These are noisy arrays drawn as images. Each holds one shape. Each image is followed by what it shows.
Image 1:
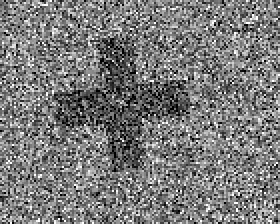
cross
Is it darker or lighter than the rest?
darker
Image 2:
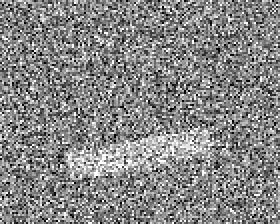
bar
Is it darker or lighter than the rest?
lighter
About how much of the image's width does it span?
half
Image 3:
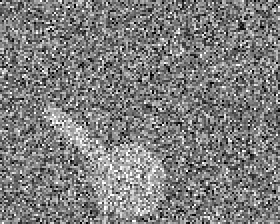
lollipop
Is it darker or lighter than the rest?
lighter
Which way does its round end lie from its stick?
down and right
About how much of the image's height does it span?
half
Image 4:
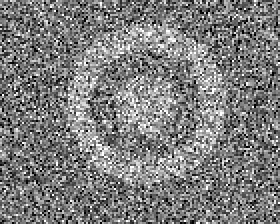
bullseye
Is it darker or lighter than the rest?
lighter
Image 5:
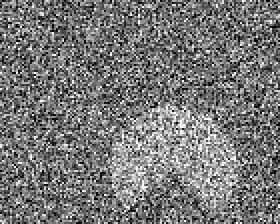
disc with a wedge cut out
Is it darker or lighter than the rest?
lighter
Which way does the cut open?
down
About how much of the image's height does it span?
half
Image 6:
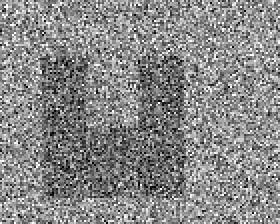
square with a notch
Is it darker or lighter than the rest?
darker
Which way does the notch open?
up
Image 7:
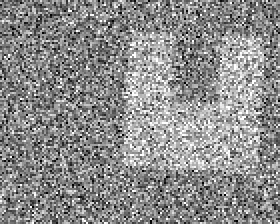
square with a notch
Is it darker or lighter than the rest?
lighter
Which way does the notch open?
up
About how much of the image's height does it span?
two thirds
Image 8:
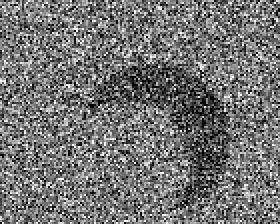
crescent
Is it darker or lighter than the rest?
darker
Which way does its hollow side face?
down and left
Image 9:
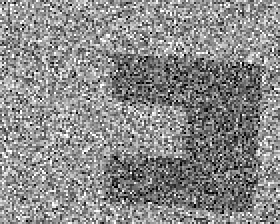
square with a notch
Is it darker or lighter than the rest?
darker
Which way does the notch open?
left
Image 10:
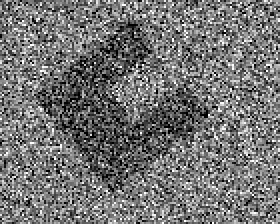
square with a notch
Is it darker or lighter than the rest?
darker
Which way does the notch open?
up and right
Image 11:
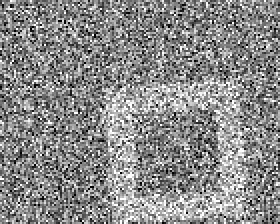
square frame
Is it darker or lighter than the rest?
lighter
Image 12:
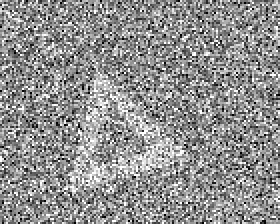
triangle frame
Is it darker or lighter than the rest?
lighter
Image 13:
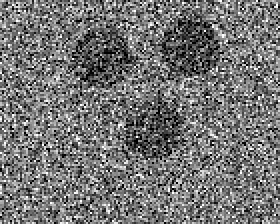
three dots
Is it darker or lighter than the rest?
darker
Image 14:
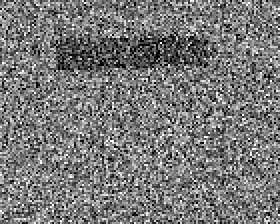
bar
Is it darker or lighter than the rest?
darker
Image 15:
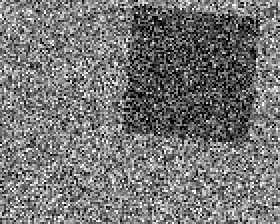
square
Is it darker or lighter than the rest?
darker
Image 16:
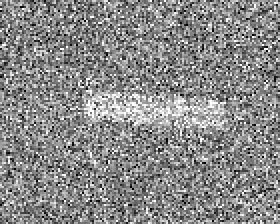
bar
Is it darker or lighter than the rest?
lighter
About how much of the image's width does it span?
half
